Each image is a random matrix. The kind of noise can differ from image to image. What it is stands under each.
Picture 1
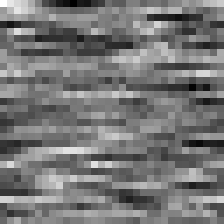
streaked along the rows
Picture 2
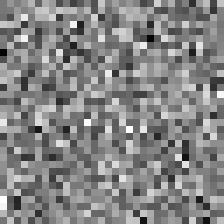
independent entries
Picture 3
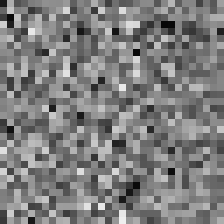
low rank plus noise
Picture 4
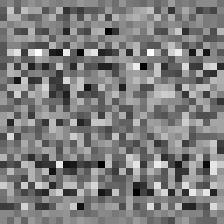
rows of uneven size
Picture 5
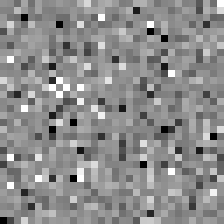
heavy tails
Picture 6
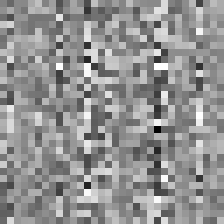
columns of uneven size
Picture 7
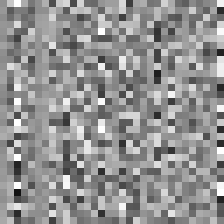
columns of uneven size
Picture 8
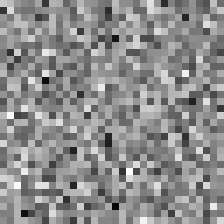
independent entries
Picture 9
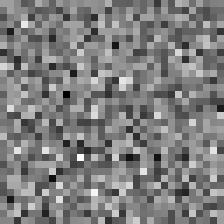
independent entries
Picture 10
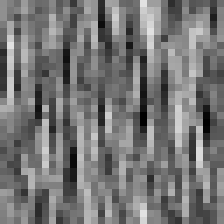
streaked along the columns
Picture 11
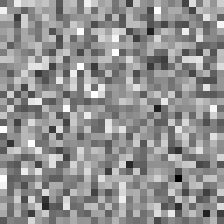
independent entries
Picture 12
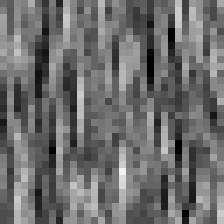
streaked along the columns
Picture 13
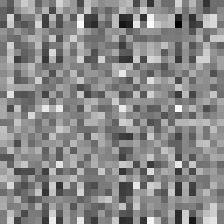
low rank plus noise
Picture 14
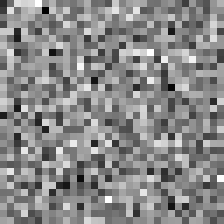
independent entries
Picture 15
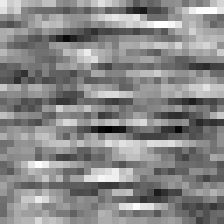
streaked along the rows
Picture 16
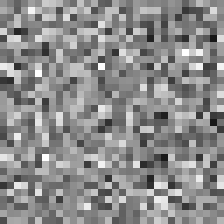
low rank plus noise
